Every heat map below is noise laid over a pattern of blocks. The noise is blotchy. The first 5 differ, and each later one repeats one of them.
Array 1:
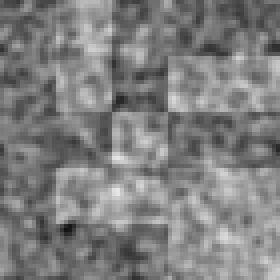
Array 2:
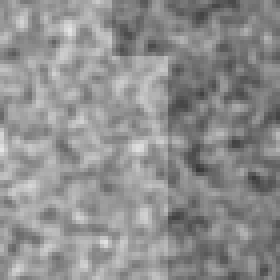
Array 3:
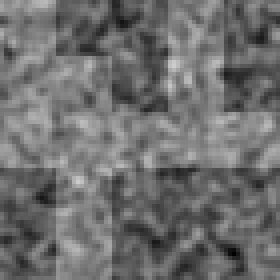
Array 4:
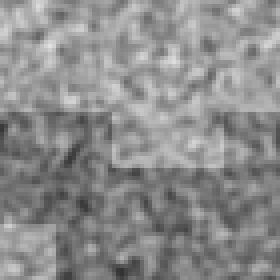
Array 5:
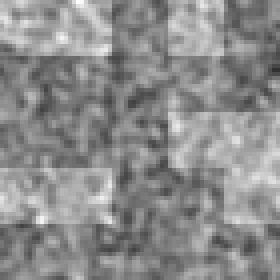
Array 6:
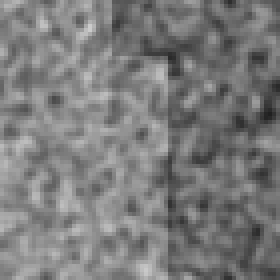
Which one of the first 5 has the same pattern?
2
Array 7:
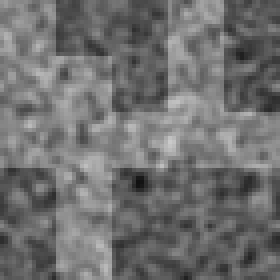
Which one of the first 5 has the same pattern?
3
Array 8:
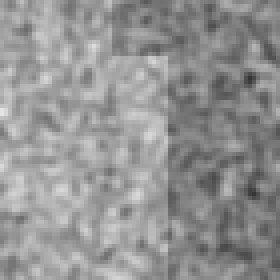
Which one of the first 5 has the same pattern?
2
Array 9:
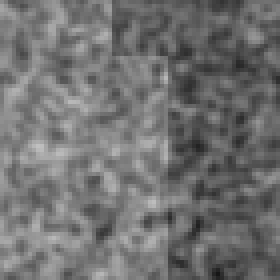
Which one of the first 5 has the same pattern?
2
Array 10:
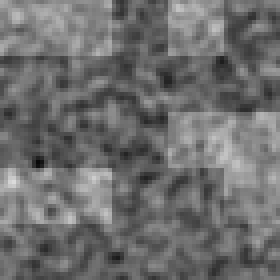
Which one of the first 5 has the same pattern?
5
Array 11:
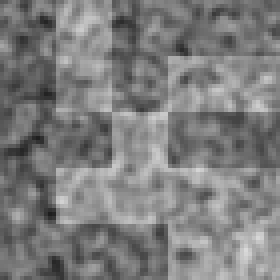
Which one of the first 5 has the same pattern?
1
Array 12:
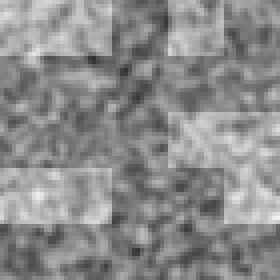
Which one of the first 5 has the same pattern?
5
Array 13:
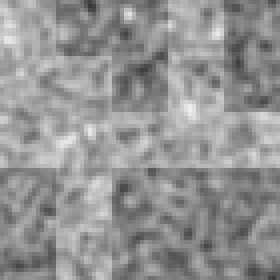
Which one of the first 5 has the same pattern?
3
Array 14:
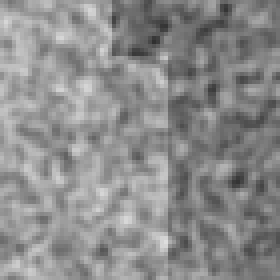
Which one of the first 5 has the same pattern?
2
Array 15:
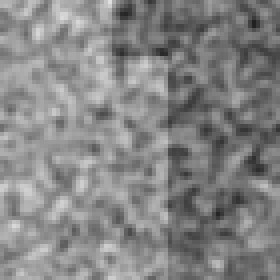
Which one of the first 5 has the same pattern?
2
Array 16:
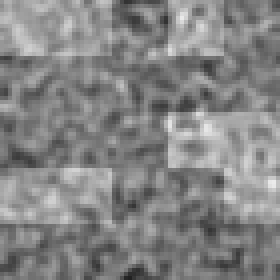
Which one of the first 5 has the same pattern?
5
